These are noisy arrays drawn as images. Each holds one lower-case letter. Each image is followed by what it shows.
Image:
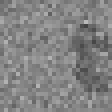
t
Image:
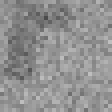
r
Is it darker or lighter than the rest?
darker
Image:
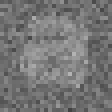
a
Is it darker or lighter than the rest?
lighter
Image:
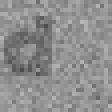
d
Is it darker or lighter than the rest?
darker
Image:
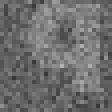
q
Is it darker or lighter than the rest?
lighter
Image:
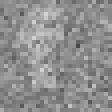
f
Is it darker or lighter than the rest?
lighter
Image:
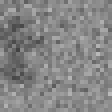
t
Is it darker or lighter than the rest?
darker
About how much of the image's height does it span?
two thirds
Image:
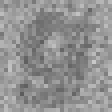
g
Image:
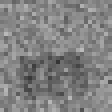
m
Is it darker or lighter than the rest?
darker
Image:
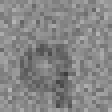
q
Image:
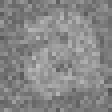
a
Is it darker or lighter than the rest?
lighter
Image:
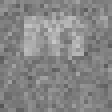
m
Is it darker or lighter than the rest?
lighter
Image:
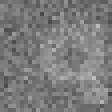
q
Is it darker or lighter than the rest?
lighter
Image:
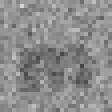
m
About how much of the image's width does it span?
two thirds
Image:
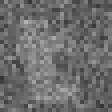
t
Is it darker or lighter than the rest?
lighter
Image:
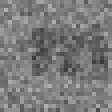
m
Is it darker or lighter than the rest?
darker
